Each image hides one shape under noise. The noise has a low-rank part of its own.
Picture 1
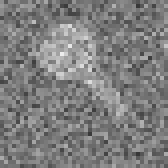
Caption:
light lollipop
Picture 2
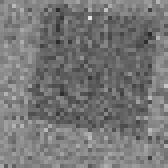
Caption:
dark square
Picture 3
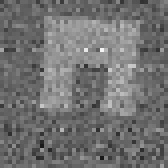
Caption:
light square with a notch
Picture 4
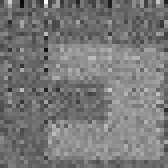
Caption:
light square with a notch
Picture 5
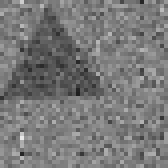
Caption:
dark triangle
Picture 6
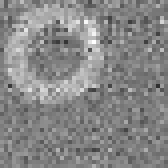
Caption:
light ring
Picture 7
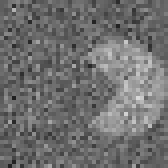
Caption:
light disc with a wedge cut out
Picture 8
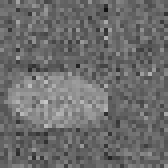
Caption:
light ellipse
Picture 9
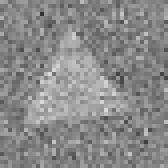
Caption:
light triangle
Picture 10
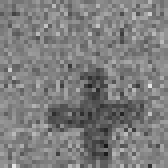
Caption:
dark cross
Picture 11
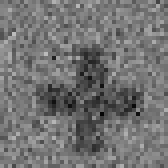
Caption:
dark cross
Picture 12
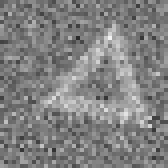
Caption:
light triangle frame
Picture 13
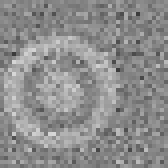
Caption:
light bullseye
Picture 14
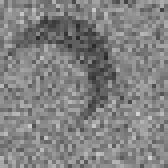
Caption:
dark crescent
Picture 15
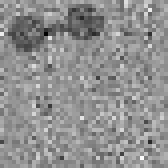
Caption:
dark dumbbell
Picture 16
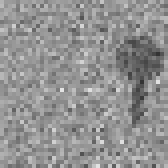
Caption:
dark lollipop
